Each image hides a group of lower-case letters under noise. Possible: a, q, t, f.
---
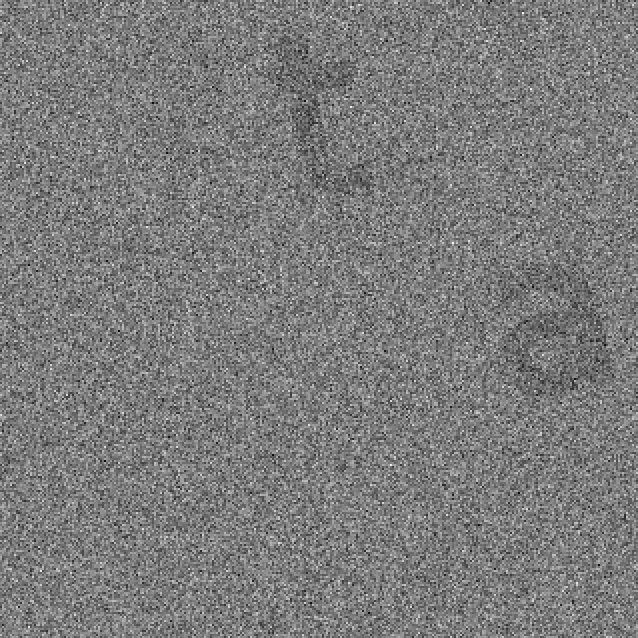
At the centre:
nothing
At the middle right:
a
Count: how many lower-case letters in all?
2
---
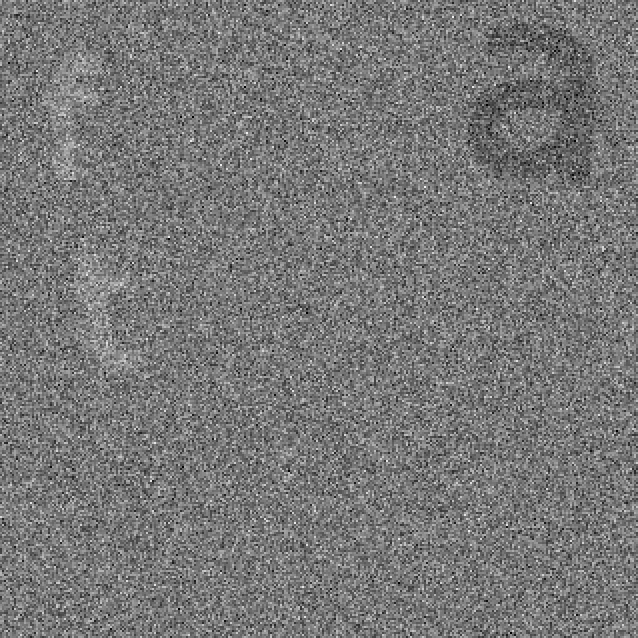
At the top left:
f
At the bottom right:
nothing
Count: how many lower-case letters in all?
3
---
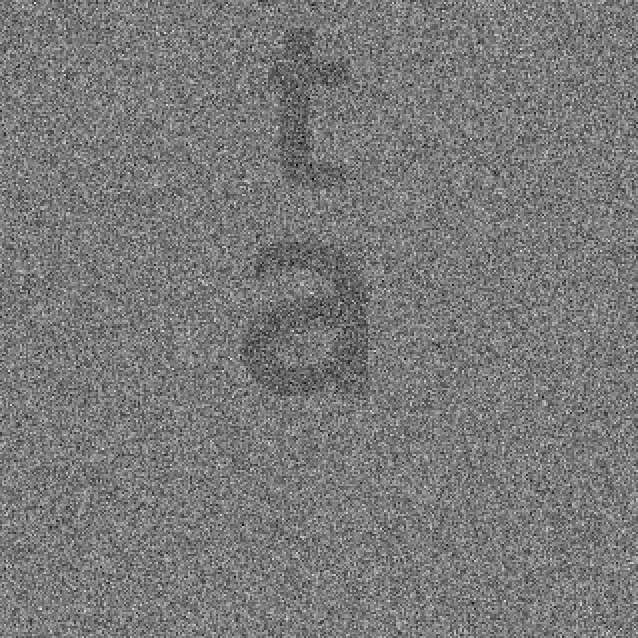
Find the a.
centre
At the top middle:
t
